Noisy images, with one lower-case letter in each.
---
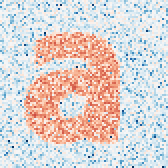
red a
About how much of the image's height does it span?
two thirds
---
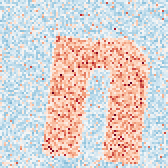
red n
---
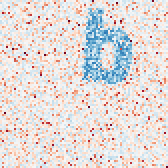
blue b
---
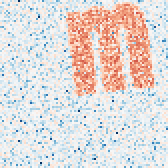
red m
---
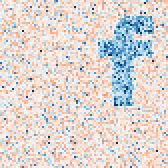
blue f
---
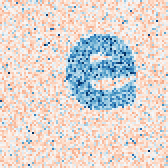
blue e
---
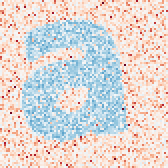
blue a
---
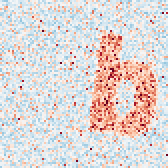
red b
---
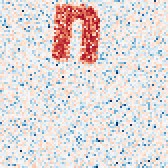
red n, top middle
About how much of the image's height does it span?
a third
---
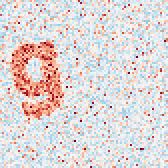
red g
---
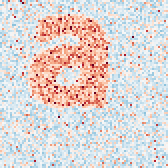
red a
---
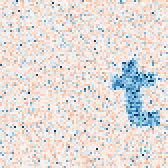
blue t, middle right
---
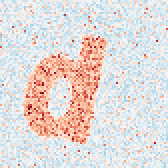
red d
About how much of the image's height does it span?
two thirds
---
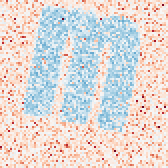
blue m
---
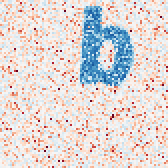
blue b
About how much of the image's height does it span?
half
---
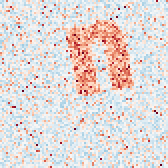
red n
